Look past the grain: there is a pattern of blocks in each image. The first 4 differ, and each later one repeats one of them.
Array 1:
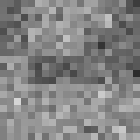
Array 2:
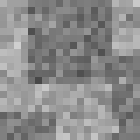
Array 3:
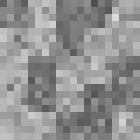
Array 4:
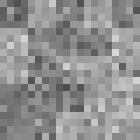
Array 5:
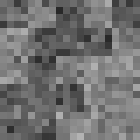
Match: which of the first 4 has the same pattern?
4
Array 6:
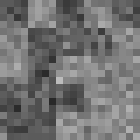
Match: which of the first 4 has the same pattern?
4
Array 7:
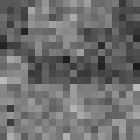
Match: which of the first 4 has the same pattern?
1
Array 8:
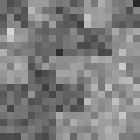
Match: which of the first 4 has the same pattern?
4
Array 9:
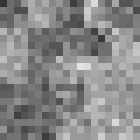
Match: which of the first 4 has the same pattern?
4
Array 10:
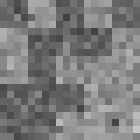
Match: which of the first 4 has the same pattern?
4
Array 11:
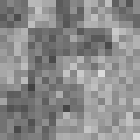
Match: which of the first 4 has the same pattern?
4
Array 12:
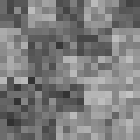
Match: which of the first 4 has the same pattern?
4
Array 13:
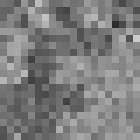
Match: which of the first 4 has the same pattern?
4
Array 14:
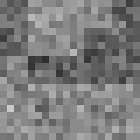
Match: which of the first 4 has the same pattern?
1
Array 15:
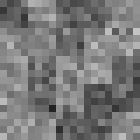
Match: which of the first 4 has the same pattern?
3
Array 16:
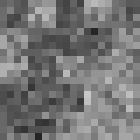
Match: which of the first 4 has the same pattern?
4
